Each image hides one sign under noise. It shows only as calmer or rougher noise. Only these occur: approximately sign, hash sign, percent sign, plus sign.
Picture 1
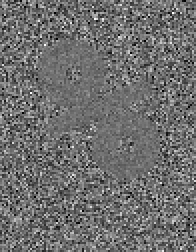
percent sign
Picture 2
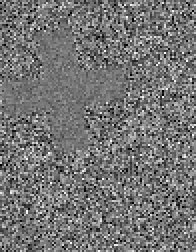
plus sign
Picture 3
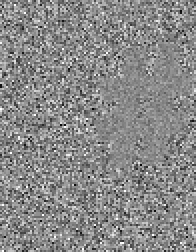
hash sign
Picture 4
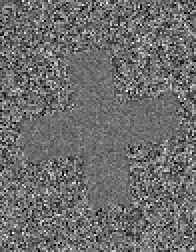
plus sign
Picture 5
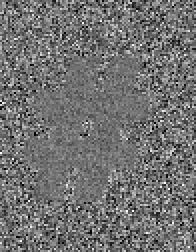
hash sign
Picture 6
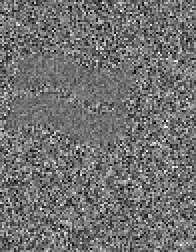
approximately sign
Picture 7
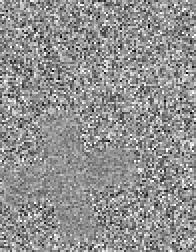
plus sign
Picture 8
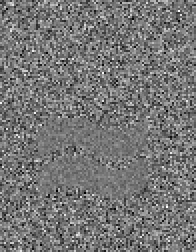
approximately sign
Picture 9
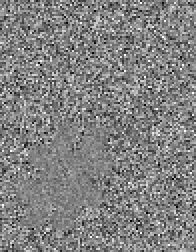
hash sign
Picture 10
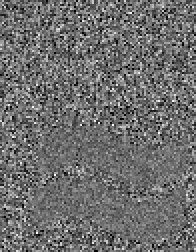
approximately sign
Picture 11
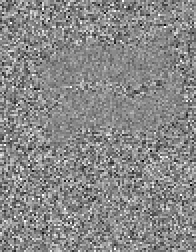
approximately sign
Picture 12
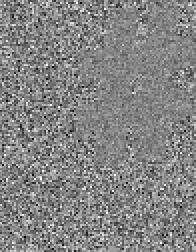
hash sign
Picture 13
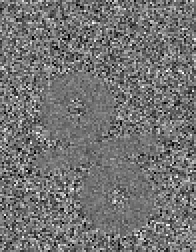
percent sign
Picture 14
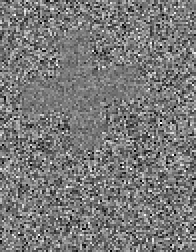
plus sign
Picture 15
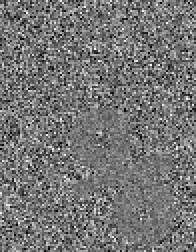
percent sign
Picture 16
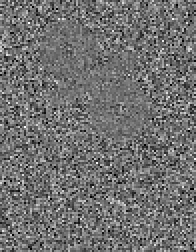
percent sign
